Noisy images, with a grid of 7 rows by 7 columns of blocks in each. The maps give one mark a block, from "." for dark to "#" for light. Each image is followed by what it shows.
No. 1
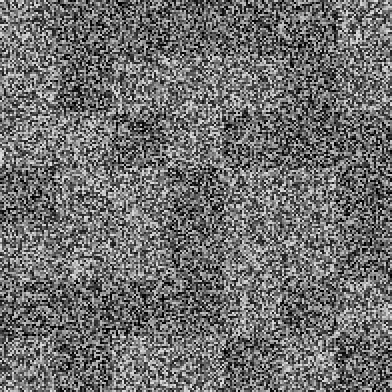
# . . . . . #
# . # # # . #
# # . # . . .
. # # . # # .
# # # . # # .
. . . . # . #
# . # # . # .
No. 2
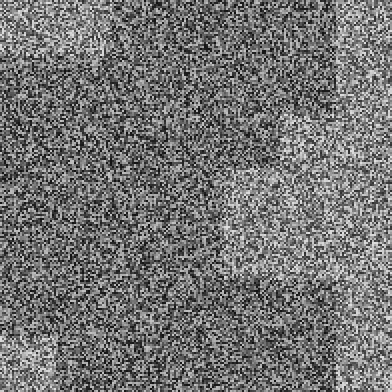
# # . . . . #
. . . . . . #
. . . . . # #
. . . . # # #
. . . . # # #
. . . . . . #
# . . . . . #
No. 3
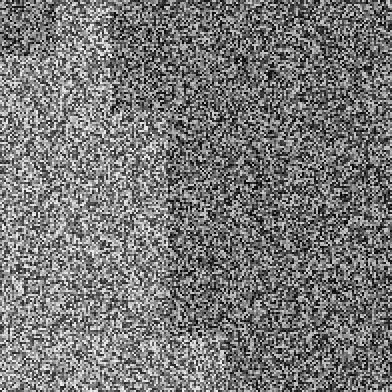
. # . . . . .
# # . . . . .
# # # . . . .
# # # . . . .
# # # . . . .
# # # . . . .
# # # # . . .
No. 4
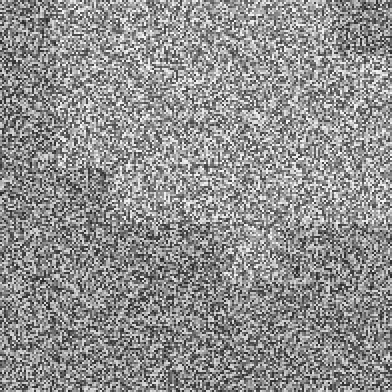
. # # # # # .
. # # # # # #
. # # # # # #
. . # # # # #
. . . . # . .
. . . . . . .
. . . . . . .
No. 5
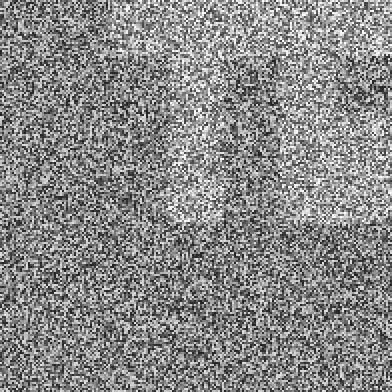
. . # # # # #
. . . # . # .
. . . # . # #
. . . # . # #
. . . . . . .
. . . . . . .
. . . . . . .
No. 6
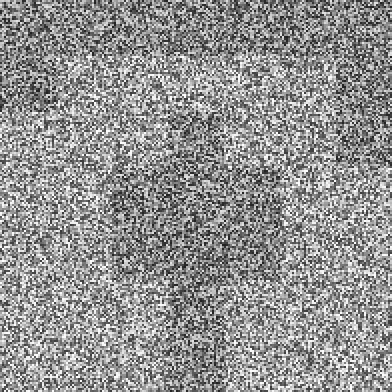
. . . . . . .
. # # # # # .
# # # . # # .
# # . . . # #
# # . . . # #
# # # . # # #
# # # . # # #
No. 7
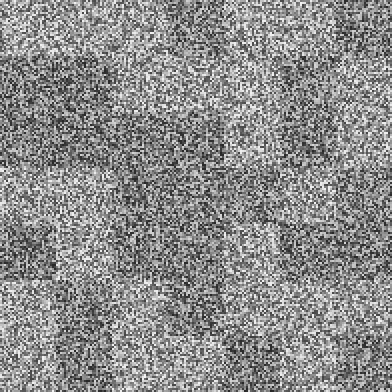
# # # . # # .
. . # # # . #
. . . . # . #
# # . . . # .
. # . . # . .
# . # . # # #
# . # # . # .
